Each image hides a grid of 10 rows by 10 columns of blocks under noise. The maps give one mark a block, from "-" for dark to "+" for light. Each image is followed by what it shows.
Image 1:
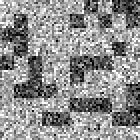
+ + + + + + - + - -
+ - + + + - + - + -
- - + + + + + + + +
+ - + + + + + + - +
- + - + + - - - + +
+ + - + + - + + + +
+ - - - + + + + + -
+ + + + + - - - + -
+ + + - - + + + - -
+ + + + + + + + + +
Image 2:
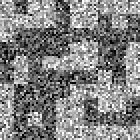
+ - + + - + + + + +
+ + + + - + + - + -
+ - - - - - - - - -
- - - - - + + - - +
- + - + + + + - - +
- + - - - - - + - +
+ - - - - + + + + +
+ - - - + + - + + -
+ - + - + + - - - -
+ - - - + + + + + +
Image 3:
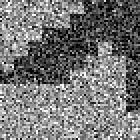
+ + + + + + - - - -
+ + + + + - - - - -
+ + + - - - - - - -
+ + - - - - - + - -
+ - - - - - + + + -
- - - - - + + + + -
+ + + + + + + + + -
+ + + + + + + + + -
+ + + + + + + + + +
+ + + + + + + + + +
